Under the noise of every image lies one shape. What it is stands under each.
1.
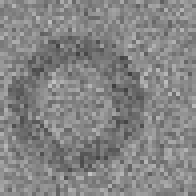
ring
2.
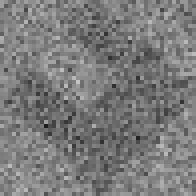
square with a notch
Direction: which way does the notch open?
up and left
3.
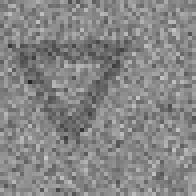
triangle frame
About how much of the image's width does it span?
two thirds
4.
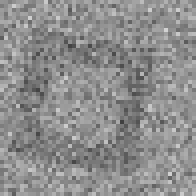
square frame
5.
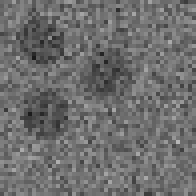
three dots
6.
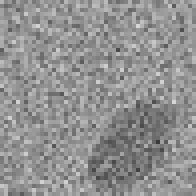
ellipse
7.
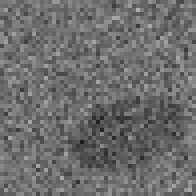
ellipse
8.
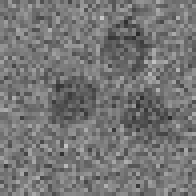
three dots
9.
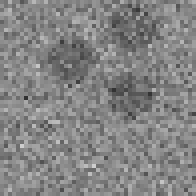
three dots
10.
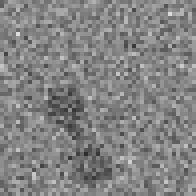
dumbbell
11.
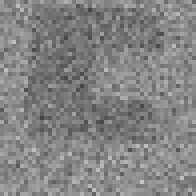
square with a notch
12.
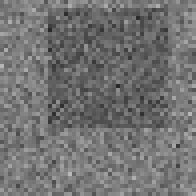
square
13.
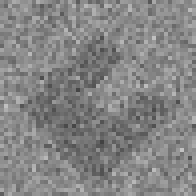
square with a notch
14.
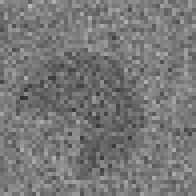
disc with a wedge cut out
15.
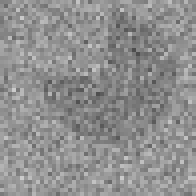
disc with a wedge cut out
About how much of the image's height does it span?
two thirds
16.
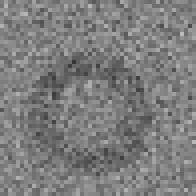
ring
